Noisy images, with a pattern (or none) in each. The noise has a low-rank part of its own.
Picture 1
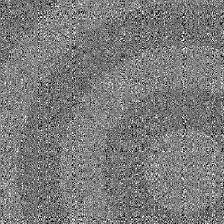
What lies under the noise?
rings round one point
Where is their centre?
bottom right
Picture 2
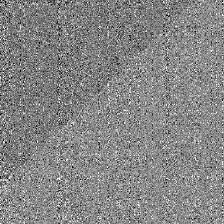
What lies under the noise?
a sharp edge
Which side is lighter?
bottom right
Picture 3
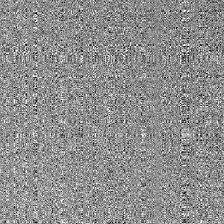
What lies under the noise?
a smooth slope
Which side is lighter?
bottom left
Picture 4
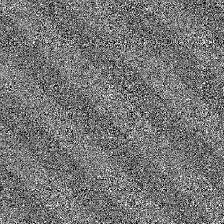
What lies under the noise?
diagonal stripes
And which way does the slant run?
top left to bottom right
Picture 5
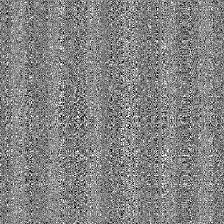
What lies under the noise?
vertical stripes
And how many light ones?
6
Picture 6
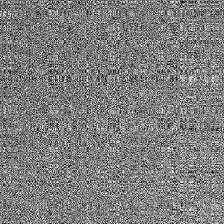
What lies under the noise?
a smooth slope
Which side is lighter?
bottom right
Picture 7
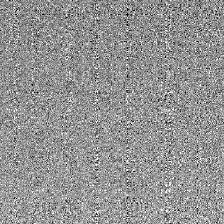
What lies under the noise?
a smooth slope
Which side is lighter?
bottom
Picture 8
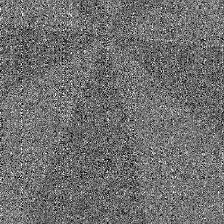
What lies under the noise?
spokes from one point
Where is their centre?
top middle
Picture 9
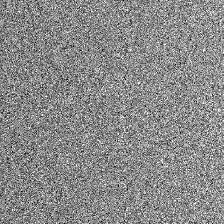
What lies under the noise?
a smooth slope
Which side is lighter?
right
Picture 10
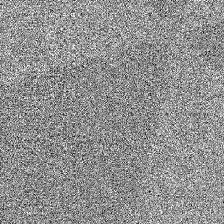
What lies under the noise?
spokes from one point
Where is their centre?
top right
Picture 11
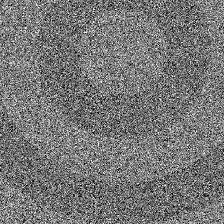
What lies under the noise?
rings round one point
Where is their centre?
top middle
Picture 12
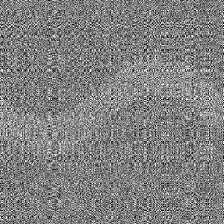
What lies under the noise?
a wavy band
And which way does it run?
left to right
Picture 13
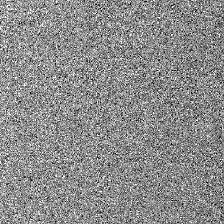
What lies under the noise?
a smooth slope
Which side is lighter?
left
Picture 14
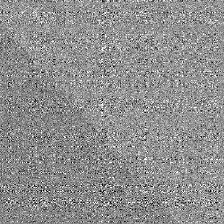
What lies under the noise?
a sharp edge
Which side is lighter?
top right
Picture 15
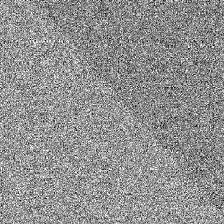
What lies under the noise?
a sharp edge
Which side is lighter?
bottom left
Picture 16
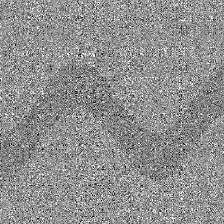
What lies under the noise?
a wavy band
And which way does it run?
left to right
